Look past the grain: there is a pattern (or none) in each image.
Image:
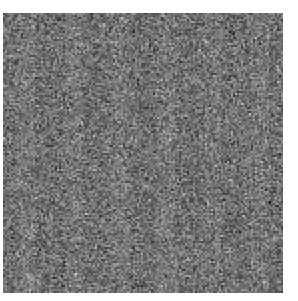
vertical stripes
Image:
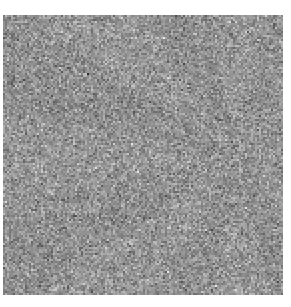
spokes from one point
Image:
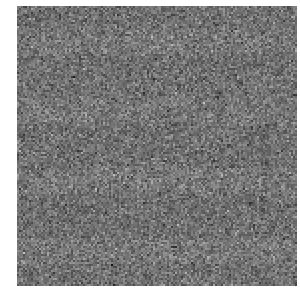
horizontal stripes
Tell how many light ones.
4
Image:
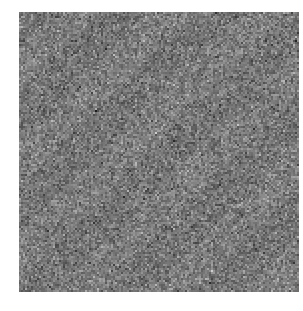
diagonal stripes
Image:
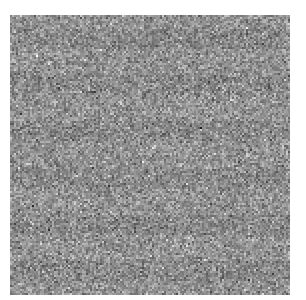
horizontal stripes
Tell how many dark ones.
6
